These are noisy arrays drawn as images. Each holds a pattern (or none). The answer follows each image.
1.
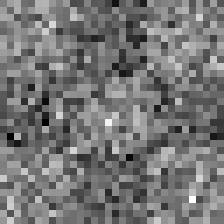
a checkerboard
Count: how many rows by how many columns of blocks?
3 by 3
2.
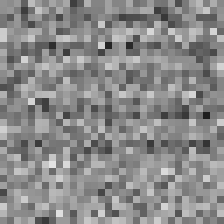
bands of rows
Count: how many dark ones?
5
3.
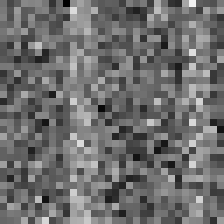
bands of columns
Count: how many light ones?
2
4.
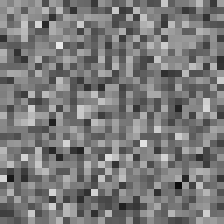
only noise
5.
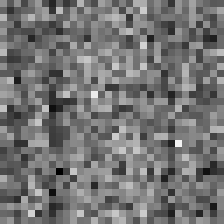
bands of columns
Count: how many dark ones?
4
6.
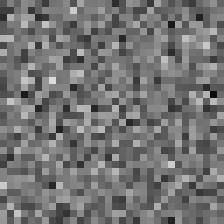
only noise
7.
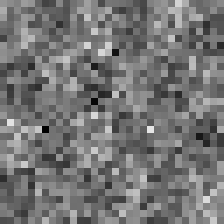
a checkerboard
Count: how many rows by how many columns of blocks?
4 by 6
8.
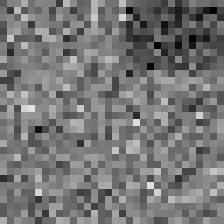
one block
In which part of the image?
top right
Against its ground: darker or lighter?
darker
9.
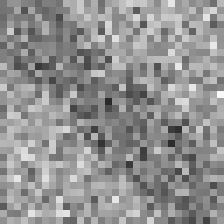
a diagonal band
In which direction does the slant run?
top left to bottom right
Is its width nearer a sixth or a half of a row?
a half
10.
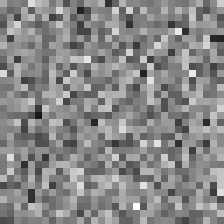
only noise
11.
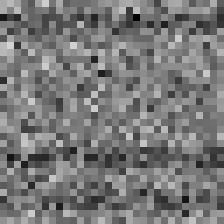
bands of rows
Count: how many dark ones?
3
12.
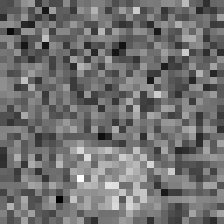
one block
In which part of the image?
bottom middle
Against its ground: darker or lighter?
lighter
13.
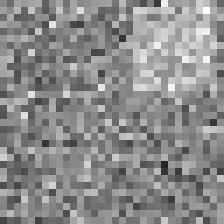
one block
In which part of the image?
top right
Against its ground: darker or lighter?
lighter
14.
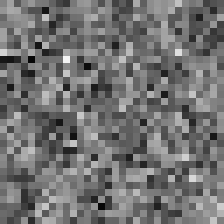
a checkerboard
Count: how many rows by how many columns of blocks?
4 by 6
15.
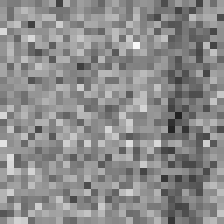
one band of columns
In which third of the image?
right
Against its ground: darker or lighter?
darker
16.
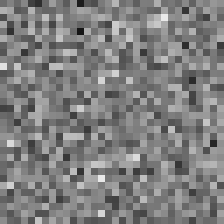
only noise
